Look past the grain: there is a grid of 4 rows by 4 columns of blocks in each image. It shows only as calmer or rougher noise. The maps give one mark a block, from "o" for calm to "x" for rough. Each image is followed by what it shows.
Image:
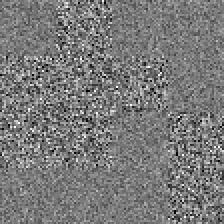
o x o o
x x x o
x x o x
o o o x
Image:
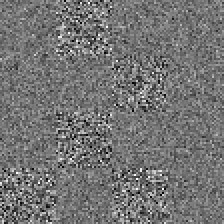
o x o o
o o x o
o x o o
x o x o
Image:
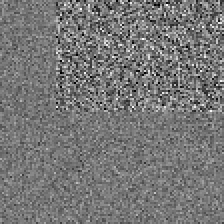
o x x x
o x x x
o o o o
o o o o
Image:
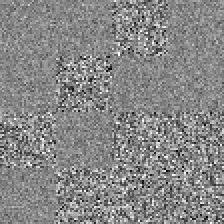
o o x o
o x o o
x o x x
o x x x
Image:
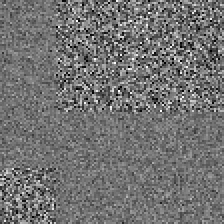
o x x x
o x x x
o o o o
x o o o
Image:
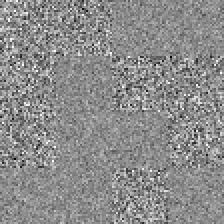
x x o o
x o x x
x o o x
o o x o
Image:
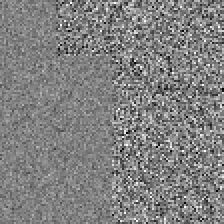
o x x x
o o x x
o o x x
o o x x
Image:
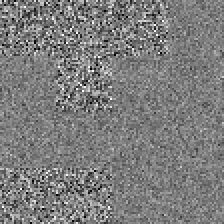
x x x o
o x o o
o o o o
x x o o
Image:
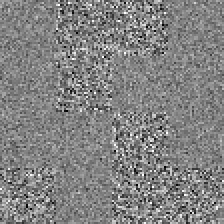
o x x o
o x o o
o o x o
x o x x
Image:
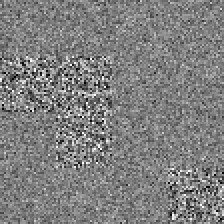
o o o o
x x o o
o x o o
o o o x
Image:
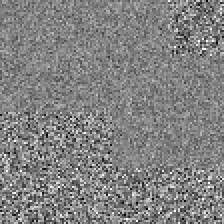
o o o x
o o o o
x x o o
x x x x
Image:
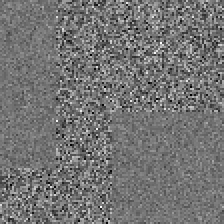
o x x x
o x x x
o x o o
x x o o
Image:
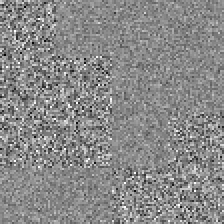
x o o o
x x o o
x x o x
o o x x
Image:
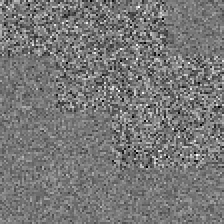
x x x o
o x x x
o o x x
o o o o
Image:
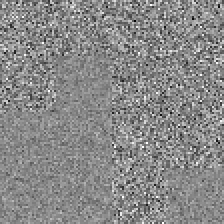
x x x x
x o x x
o o x x
o o x o
